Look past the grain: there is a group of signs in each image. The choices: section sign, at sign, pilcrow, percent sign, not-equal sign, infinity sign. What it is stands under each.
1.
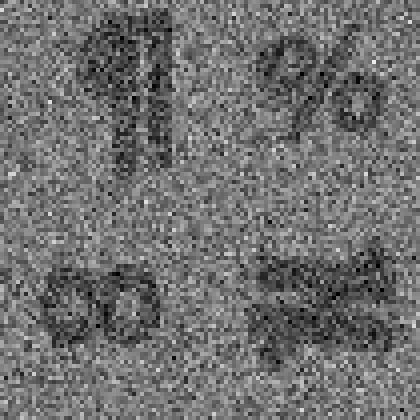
top left: pilcrow; top right: percent sign; bottom left: infinity sign; bottom right: not-equal sign
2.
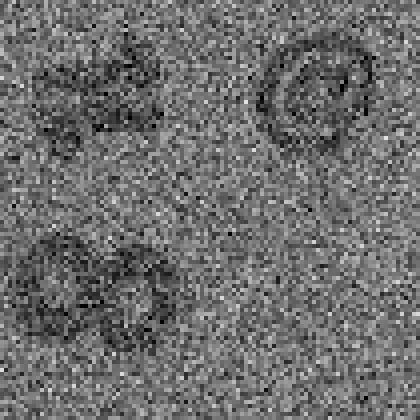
top left: not-equal sign; top right: at sign; bottom left: infinity sign
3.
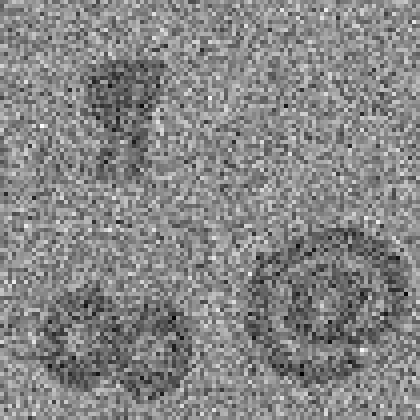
top left: pilcrow; bottom left: infinity sign; bottom right: at sign
